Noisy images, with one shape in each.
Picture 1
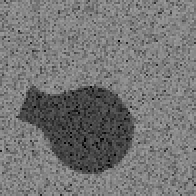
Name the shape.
light bulb
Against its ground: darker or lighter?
darker
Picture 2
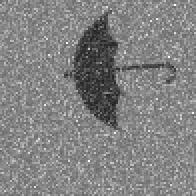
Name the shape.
umbrella
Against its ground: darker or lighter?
darker
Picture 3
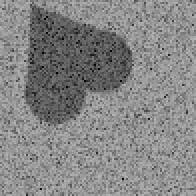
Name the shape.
heart
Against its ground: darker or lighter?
darker
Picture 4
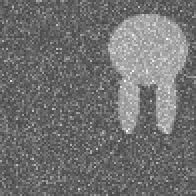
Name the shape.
rabbit's head
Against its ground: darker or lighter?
lighter
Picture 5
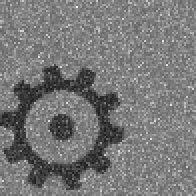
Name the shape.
gear
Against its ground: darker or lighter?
darker
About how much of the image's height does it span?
two thirds
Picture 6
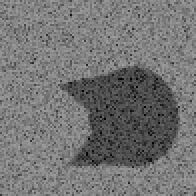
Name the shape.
cat's head
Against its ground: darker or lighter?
darker
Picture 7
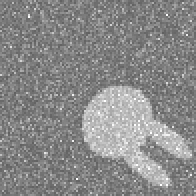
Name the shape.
rabbit's head
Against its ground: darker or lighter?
lighter
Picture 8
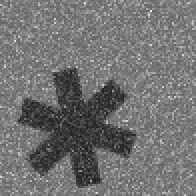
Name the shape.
asterisk
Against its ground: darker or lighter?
darker
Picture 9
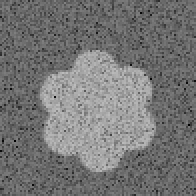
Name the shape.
flower
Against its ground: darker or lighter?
lighter
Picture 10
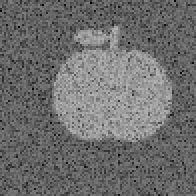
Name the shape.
apple
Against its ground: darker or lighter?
lighter
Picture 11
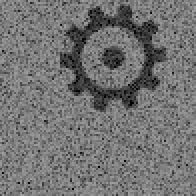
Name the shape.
gear
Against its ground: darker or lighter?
darker
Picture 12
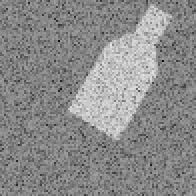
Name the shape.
bottle
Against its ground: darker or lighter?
lighter
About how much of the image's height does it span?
two thirds
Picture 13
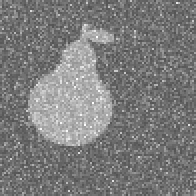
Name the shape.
pear
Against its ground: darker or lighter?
lighter
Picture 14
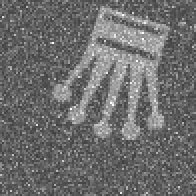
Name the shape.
chess queen
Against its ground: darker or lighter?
lighter
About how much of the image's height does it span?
two thirds
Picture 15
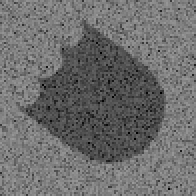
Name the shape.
ghost
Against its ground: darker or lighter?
darker
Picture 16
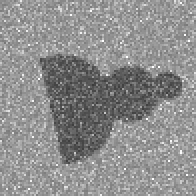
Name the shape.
chess pawn
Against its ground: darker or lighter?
darker
